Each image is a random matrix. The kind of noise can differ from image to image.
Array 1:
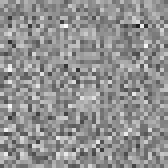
low rank plus noise
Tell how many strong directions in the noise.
three or four
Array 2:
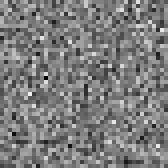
independent entries
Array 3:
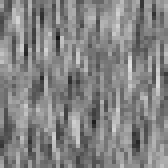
streaked along the columns
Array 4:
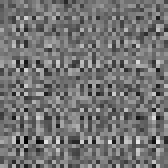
low rank plus noise
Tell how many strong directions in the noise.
one
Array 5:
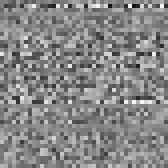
rows of uneven size
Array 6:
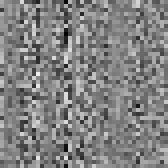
columns of uneven size
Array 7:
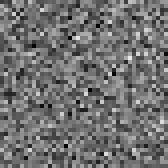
independent entries
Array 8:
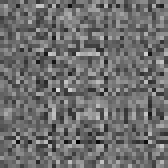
low rank plus noise
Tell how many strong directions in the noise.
two
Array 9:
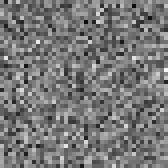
independent entries
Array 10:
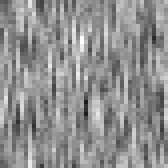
streaked along the columns
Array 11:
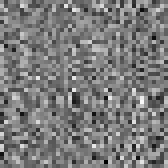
low rank plus noise
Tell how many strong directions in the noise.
two
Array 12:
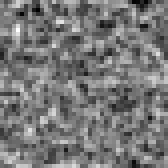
blotchy
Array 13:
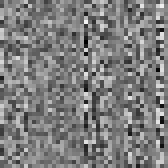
columns of uneven size
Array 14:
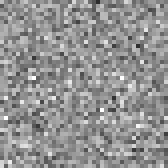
independent entries
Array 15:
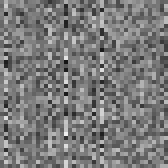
columns of uneven size
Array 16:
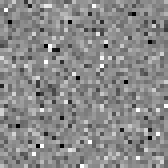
heavy tails
